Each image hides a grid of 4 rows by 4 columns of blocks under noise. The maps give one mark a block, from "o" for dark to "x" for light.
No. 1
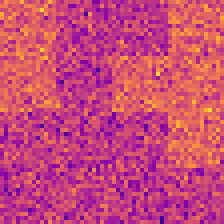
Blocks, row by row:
x o o x
x o x x
o o o x
o o o o
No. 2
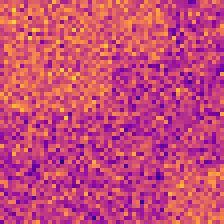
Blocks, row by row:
x x x o
x x o o
o o o o
o o o x
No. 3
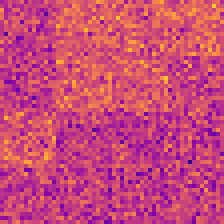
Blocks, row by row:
o x x x
o x x o
x o o o
o o o o
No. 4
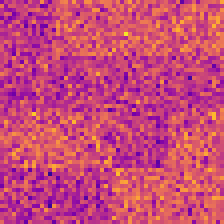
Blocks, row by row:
o x x x
o o o o
x x o x
o o x x
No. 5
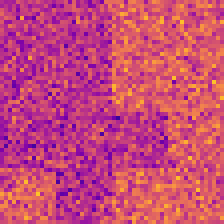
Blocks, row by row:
o o x x
o o x x
o o o x
x o x x
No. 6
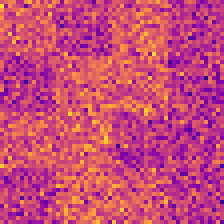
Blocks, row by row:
x o x o
o x x o
x x o o
o x x o
